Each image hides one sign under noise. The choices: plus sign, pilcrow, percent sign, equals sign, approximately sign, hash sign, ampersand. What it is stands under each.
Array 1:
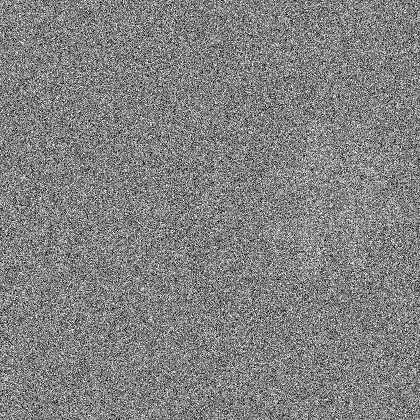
light hash sign, middle right
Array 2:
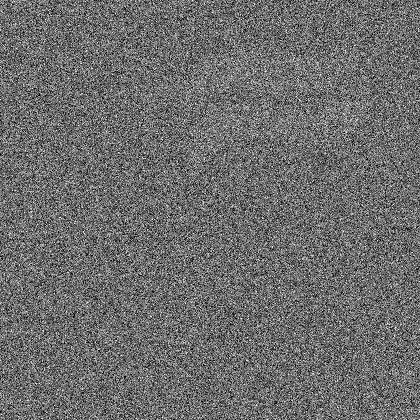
light approximately sign
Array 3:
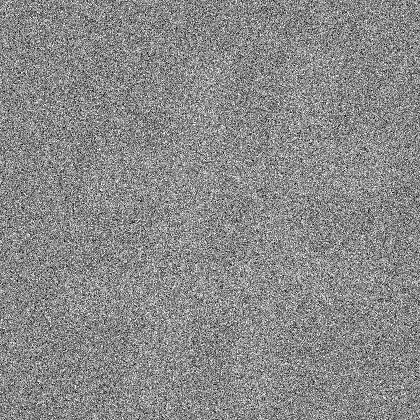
light hash sign
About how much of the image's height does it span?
nearly all
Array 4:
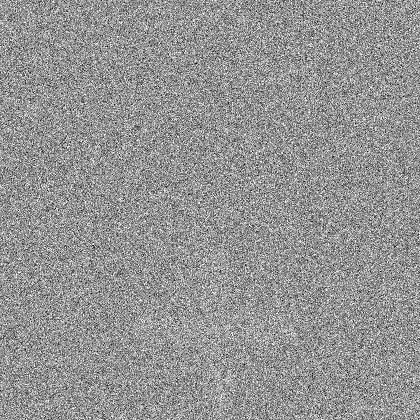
light plus sign, bottom middle
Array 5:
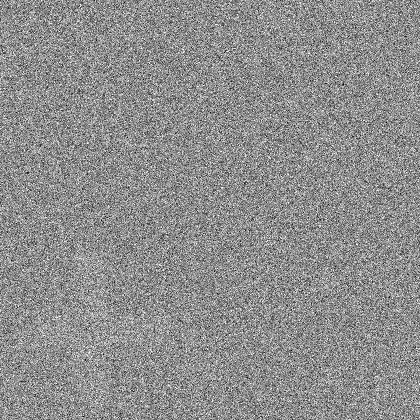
light plus sign, bottom left
